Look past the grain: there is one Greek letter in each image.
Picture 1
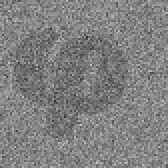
phi
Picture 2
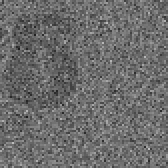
delta
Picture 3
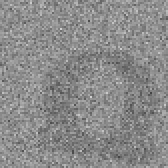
omega
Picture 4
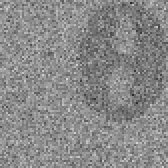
theta
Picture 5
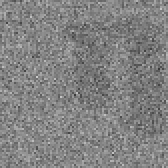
eta
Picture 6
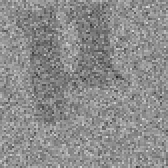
mu
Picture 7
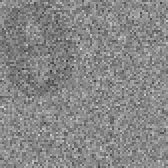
theta
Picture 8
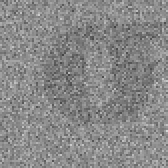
sigma
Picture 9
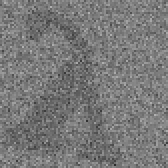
lambda
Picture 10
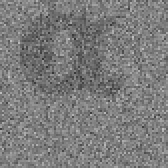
alpha
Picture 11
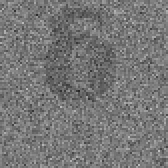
delta
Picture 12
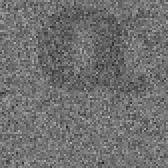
alpha
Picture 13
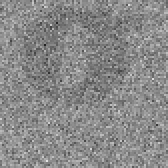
sigma
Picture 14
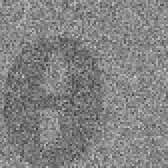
theta
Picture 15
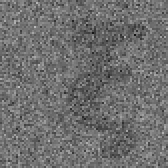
xi
